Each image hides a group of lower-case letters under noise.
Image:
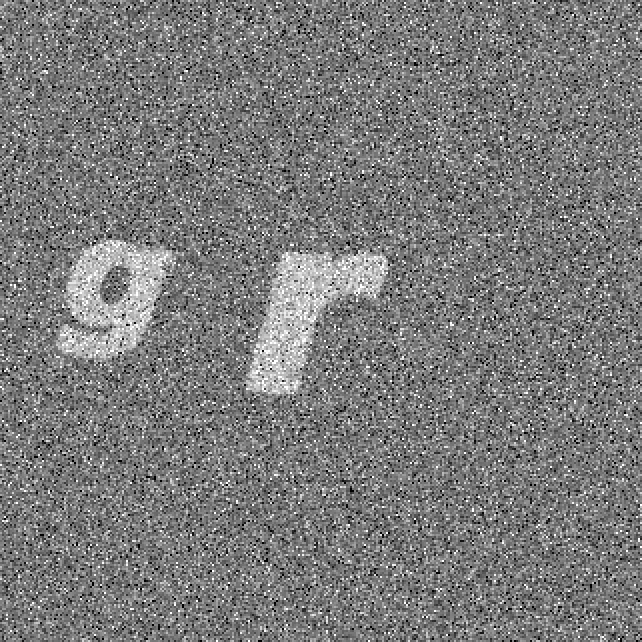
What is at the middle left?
g
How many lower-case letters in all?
2
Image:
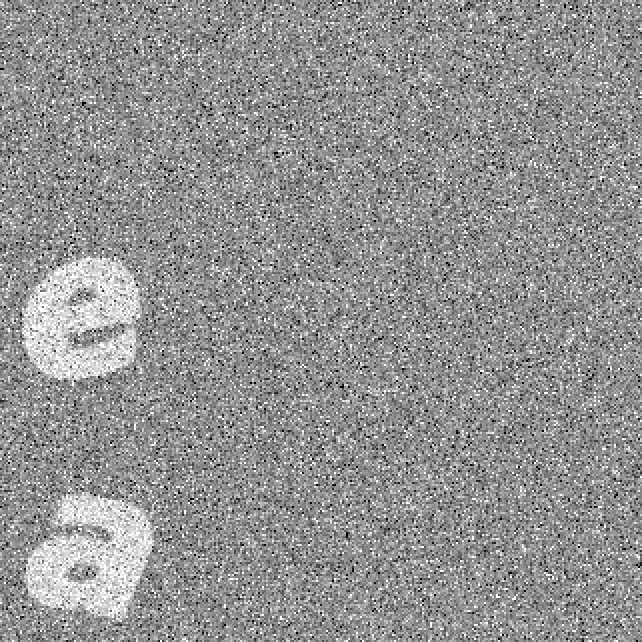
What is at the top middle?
nothing
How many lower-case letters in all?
2
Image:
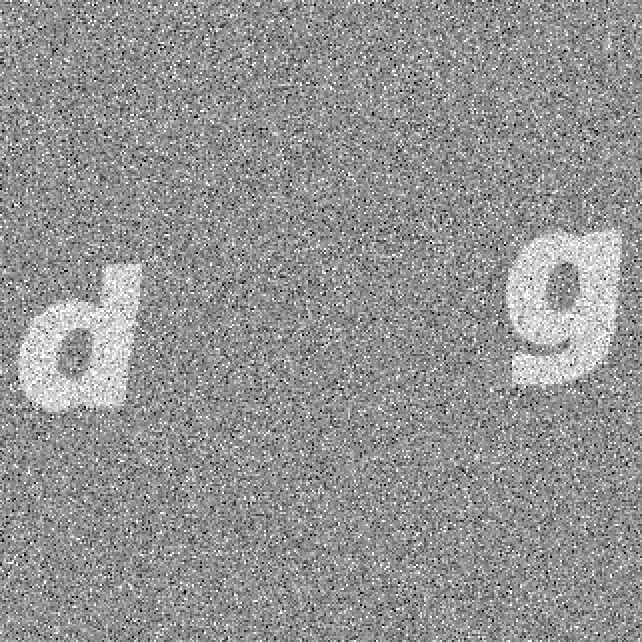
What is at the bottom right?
nothing
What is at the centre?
nothing
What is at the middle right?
g
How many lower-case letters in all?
2
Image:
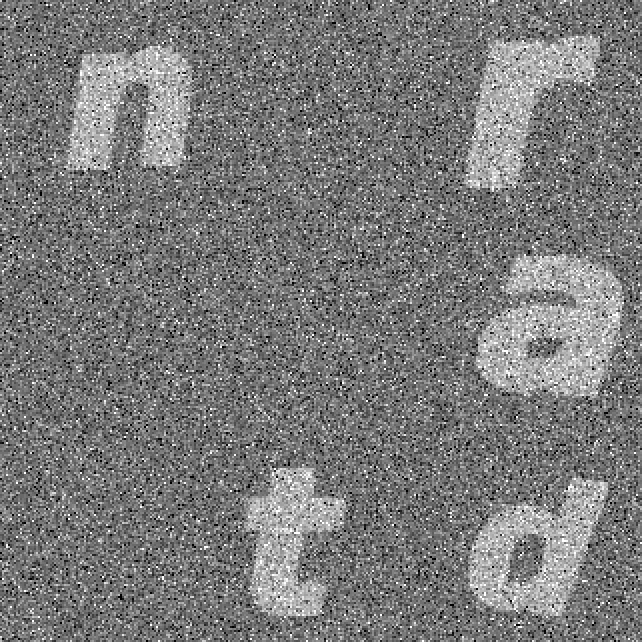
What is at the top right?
r
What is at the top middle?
nothing
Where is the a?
middle right
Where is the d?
bottom right
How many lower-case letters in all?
5
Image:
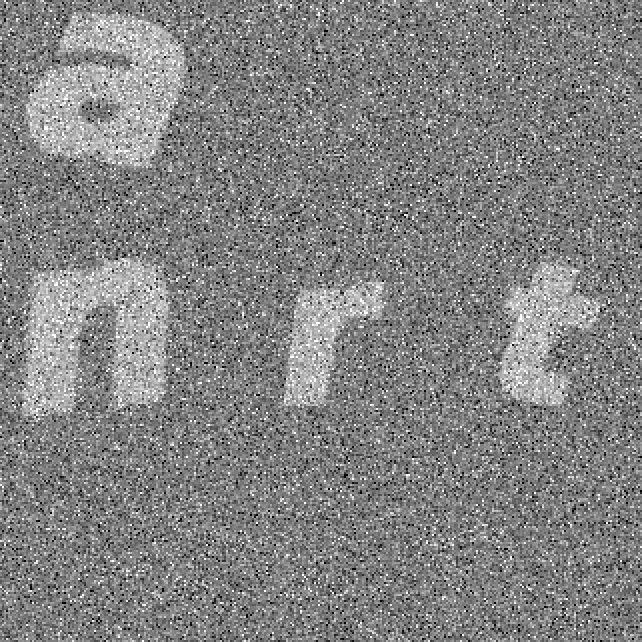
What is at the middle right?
t
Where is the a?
top left
